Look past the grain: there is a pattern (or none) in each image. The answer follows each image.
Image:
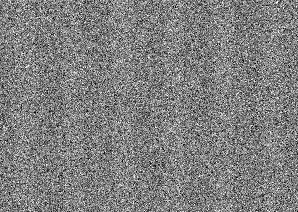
vertical stripes
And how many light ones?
6
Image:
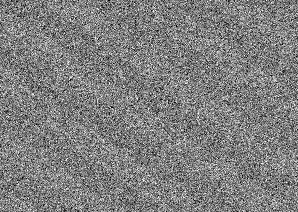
diagonal stripes
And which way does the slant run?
top left to bottom right
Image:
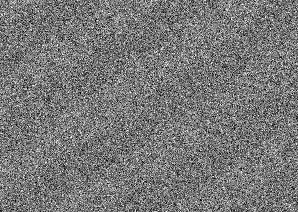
diagonal stripes
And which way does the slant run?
bottom left to top right
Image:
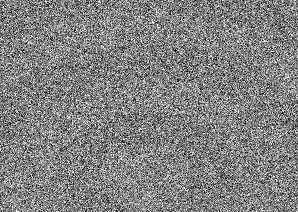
rings round one point
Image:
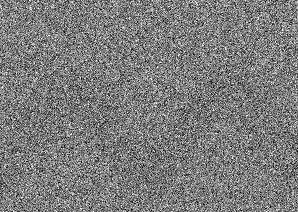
a wavy band
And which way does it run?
left to right
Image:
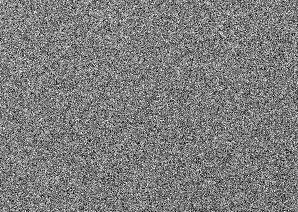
a smooth slope
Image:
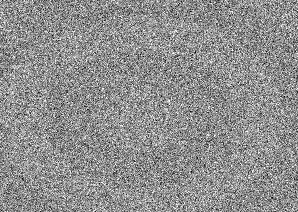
rings round one point
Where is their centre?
centre
